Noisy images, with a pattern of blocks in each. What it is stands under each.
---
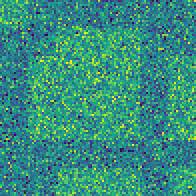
mirrored about the diagonal from the top left
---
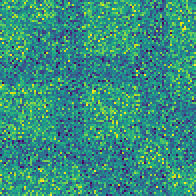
mirrored about the diagonal from the top left
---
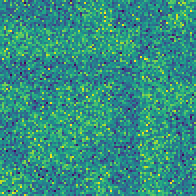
mirrored about the diagonal from the bottom left
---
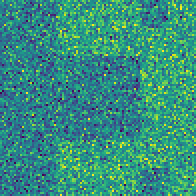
top and bottom mirror each other
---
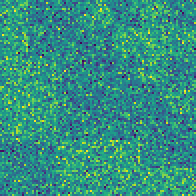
mirrored about the diagonal from the bottom left
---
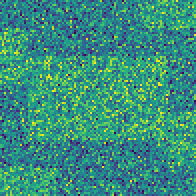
the same after a half turn
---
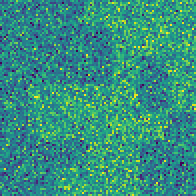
no symmetry
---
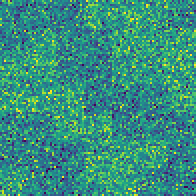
mirrored about the diagonal from the bottom left
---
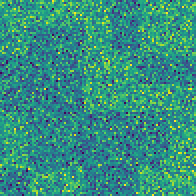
mirrored about the diagonal from the bottom left
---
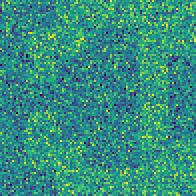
top and bottom mirror each other
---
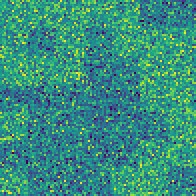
no symmetry
